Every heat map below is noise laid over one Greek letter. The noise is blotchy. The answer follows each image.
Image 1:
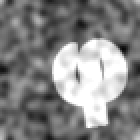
phi
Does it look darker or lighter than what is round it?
lighter
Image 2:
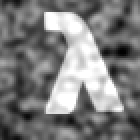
lambda
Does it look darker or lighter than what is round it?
lighter
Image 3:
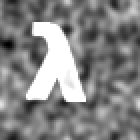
lambda
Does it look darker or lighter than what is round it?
lighter
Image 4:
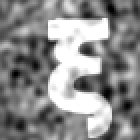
xi
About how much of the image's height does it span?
nearly all
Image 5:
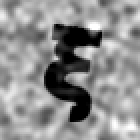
xi
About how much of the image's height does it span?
two thirds
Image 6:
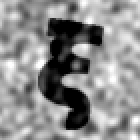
xi
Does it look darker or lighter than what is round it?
darker
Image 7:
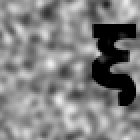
xi
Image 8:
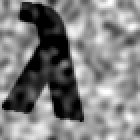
lambda
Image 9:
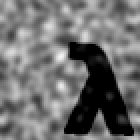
lambda
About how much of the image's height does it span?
two thirds
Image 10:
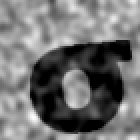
sigma
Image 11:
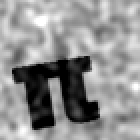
pi
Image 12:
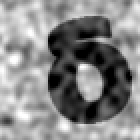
delta
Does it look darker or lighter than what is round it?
darker
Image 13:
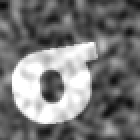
sigma
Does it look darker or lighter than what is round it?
lighter
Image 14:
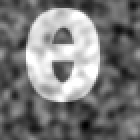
theta
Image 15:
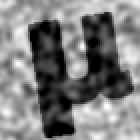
mu
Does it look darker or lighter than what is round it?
darker
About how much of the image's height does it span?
nearly all
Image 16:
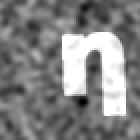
eta
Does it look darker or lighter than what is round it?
lighter
